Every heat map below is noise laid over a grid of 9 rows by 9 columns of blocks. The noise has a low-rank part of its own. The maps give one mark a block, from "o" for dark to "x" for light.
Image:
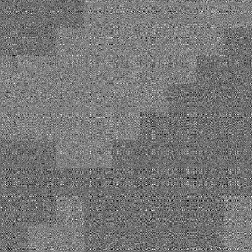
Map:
oooxxxxxx
ooxxxxxxo
xxxxxxxoo
xxxxxxooo
xxxxxoooo
ooxxooooo
ooooooooo
ooxooooox
oxxooooox
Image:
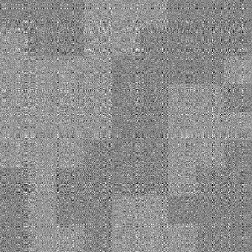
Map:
oooxxxooo
xooxxoooo
xxxxoooox
xxxxooxxo
xxxxooxxx
xxxoooxxo
oxooooxoo
oxooxxooo
oxxoxxxoo
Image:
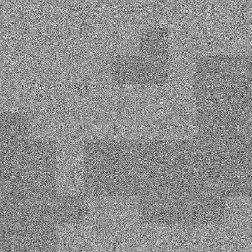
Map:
xxxxxxxxx
xxxxxoxxx
xxxxooxoo
xxxxxxxoo
oxxxxxxoo
ooxoooooo
ooxoooooo
oooxxooox
ooxxxxxxx
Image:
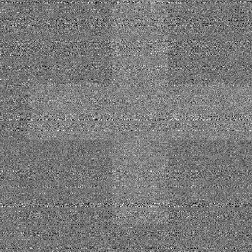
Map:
ooooxxooo
ooooxxooo
ooooxxooo
oxxxxxxxx
oxxxxxxxx
ooooxxooo
ooooxxooo
ooooxxooo
ooooooooo
